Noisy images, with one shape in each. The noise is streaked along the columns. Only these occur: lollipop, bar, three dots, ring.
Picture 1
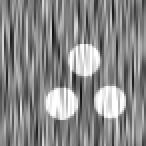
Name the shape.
three dots
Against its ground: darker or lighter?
lighter
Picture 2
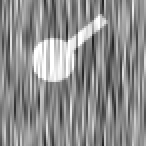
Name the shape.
lollipop
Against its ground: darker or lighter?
lighter
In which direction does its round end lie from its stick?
down and left
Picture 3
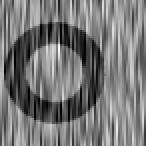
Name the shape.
ring
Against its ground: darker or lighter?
darker
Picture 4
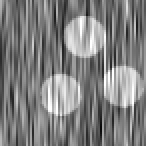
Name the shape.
three dots
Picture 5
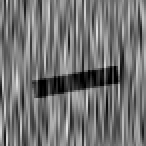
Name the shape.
bar
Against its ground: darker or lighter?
darker
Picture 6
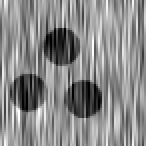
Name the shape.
three dots
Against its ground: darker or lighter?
darker
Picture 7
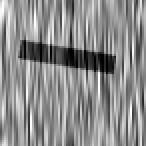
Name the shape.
bar
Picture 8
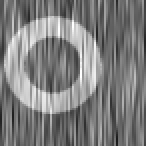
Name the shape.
ring
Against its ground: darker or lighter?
lighter
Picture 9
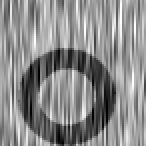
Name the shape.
ring
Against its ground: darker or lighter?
darker
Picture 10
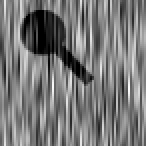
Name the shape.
lollipop
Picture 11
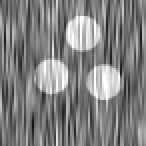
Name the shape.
three dots
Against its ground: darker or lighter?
lighter
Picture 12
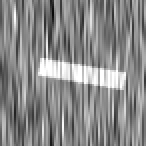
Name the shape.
bar
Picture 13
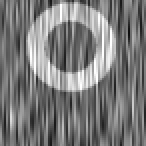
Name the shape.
ring
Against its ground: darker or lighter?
lighter
